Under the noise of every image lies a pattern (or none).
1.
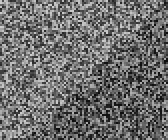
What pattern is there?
a sharp edge
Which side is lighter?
top left
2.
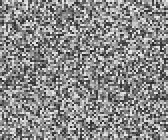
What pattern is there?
only noise
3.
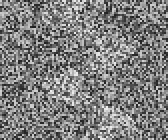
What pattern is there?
a wavy band
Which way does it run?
top to bottom
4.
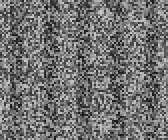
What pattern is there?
vertical stripes
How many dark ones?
5
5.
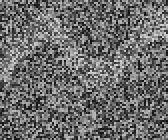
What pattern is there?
a wavy band
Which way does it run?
left to right
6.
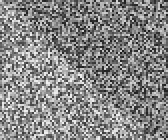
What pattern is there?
a sharp edge
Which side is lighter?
bottom left
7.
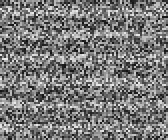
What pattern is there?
horizontal stripes
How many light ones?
6
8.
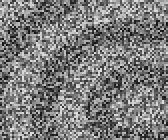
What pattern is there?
rings round one point
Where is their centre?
bottom right
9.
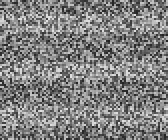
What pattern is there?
horizontal stripes
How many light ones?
3
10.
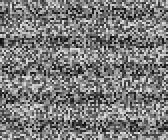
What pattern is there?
horizontal stripes
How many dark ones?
5
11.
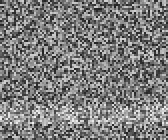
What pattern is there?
one horizontal stripe
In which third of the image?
bottom
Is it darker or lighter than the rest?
lighter
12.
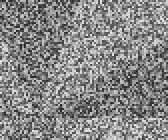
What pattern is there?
spokes from one point
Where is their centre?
bottom left
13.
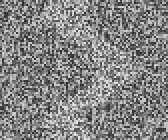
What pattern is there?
a wavy band
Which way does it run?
top to bottom
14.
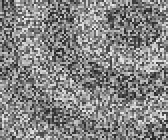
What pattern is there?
rings round one point
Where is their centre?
top right
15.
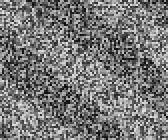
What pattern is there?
diagonal stripes
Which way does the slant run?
top left to bottom right
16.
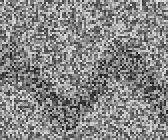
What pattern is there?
a wavy band
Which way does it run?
left to right
